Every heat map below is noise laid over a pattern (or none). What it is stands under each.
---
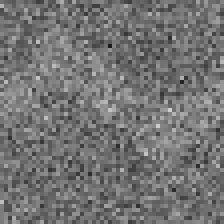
a wavy band
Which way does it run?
left to right
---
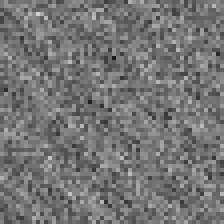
diagonal stripes
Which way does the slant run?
top left to bottom right
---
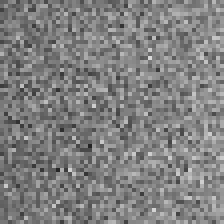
a smooth slope
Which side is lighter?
right
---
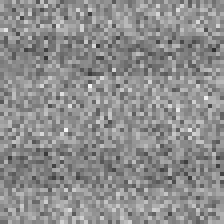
horizontal stripes
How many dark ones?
2
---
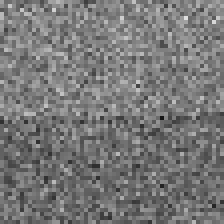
a sharp edge
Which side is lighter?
top
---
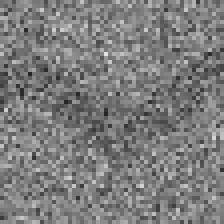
a wavy band
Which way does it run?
left to right
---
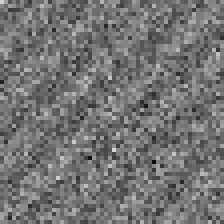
diagonal stripes
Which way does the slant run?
bottom left to top right
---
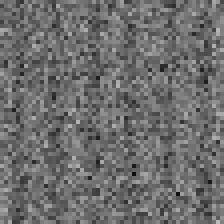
vertical stripes
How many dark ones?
6
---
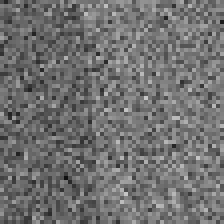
a sharp edge
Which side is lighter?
right
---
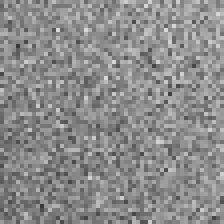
a smooth slope
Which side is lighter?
top right
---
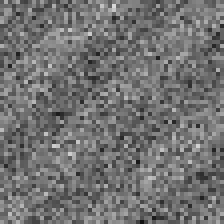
diagonal stripes
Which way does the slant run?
bottom left to top right
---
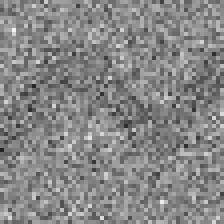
a wavy band
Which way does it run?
left to right
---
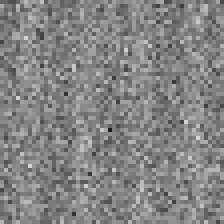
vertical stripes
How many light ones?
4
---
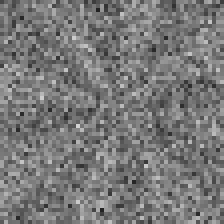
spokes from one point
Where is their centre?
centre
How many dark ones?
8
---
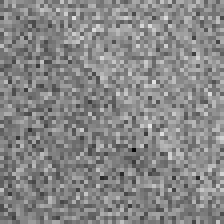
a sharp edge
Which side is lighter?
top right
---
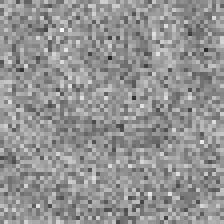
rings round one point
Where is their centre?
top middle
